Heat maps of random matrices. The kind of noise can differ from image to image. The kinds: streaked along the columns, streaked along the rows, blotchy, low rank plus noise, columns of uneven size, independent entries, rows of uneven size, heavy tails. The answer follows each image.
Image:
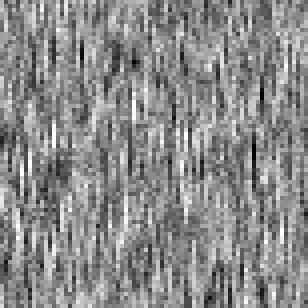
streaked along the columns
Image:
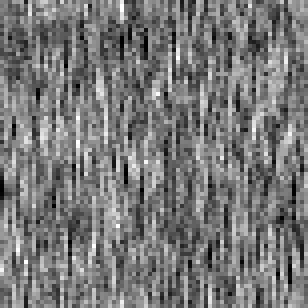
streaked along the columns
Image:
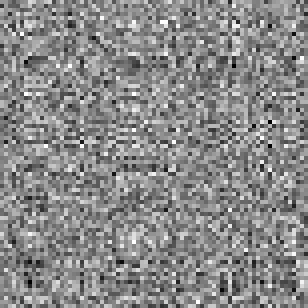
low rank plus noise
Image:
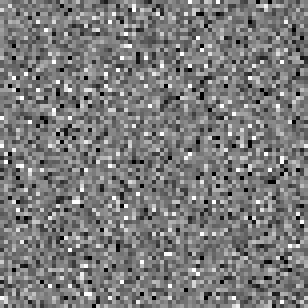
heavy tails
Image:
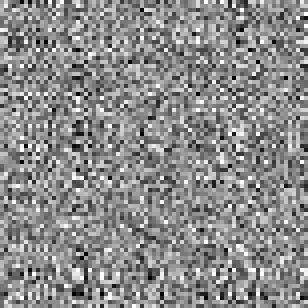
low rank plus noise
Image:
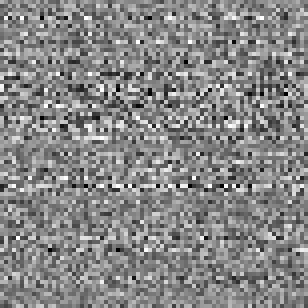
rows of uneven size
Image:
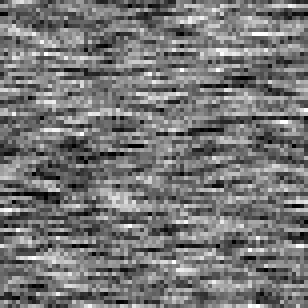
streaked along the rows
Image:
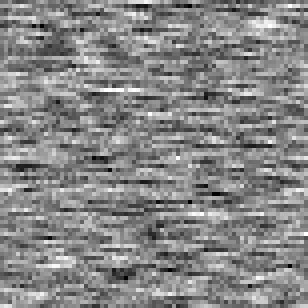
streaked along the rows
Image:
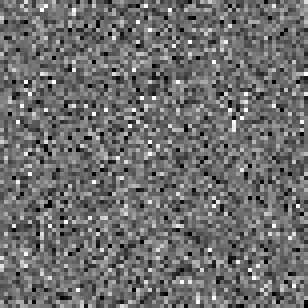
heavy tails
